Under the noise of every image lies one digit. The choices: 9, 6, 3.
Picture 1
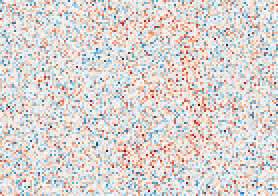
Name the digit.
3
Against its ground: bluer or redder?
redder
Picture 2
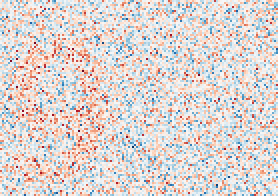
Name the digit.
9
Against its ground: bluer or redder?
redder
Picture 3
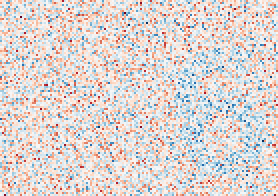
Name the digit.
6
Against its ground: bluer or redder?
bluer
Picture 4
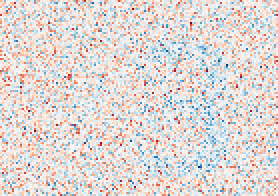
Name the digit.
3
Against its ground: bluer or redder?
bluer
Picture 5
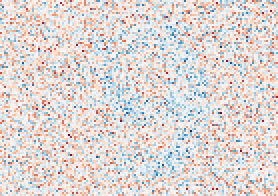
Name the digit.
9
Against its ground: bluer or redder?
bluer
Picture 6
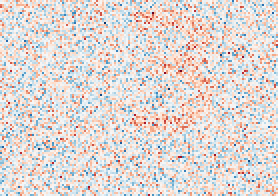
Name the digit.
3
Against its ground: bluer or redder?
redder
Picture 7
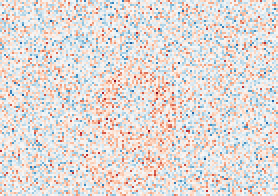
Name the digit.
9
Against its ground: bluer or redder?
redder
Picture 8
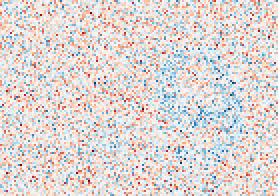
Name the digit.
9
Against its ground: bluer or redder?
bluer
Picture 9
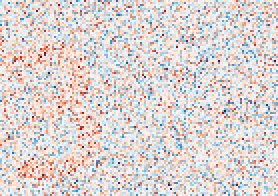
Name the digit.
3
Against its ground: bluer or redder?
redder
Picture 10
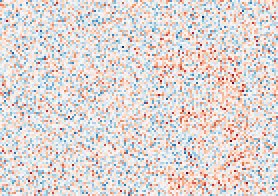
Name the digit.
3
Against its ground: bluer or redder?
redder
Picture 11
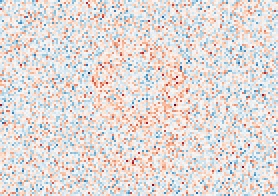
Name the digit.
9
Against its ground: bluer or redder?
redder
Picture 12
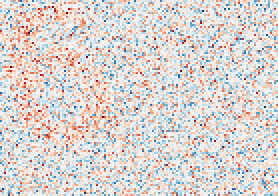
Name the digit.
6
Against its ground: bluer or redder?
redder
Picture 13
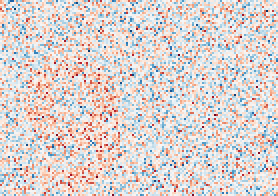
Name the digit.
9
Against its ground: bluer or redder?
redder
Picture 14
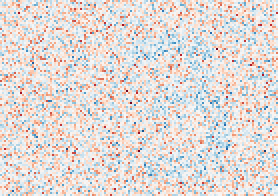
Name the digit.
3
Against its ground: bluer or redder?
bluer
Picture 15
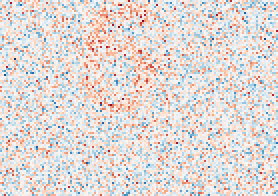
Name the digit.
6
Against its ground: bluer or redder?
redder
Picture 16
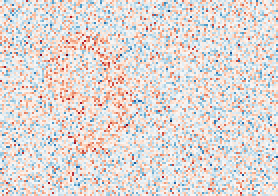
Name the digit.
9
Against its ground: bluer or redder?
redder
